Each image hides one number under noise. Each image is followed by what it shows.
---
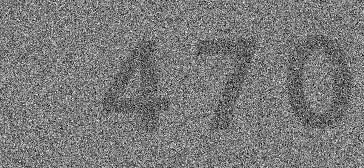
470
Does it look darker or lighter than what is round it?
darker
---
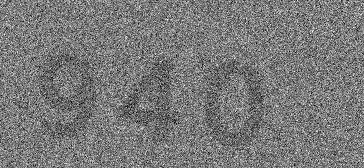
940
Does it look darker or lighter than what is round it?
darker
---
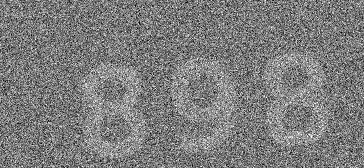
898
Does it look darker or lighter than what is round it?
lighter
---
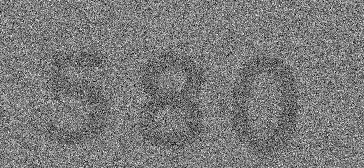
580
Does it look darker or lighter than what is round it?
darker
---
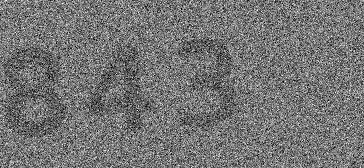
843
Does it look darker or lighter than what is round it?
darker
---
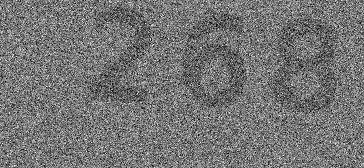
268
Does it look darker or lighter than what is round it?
darker
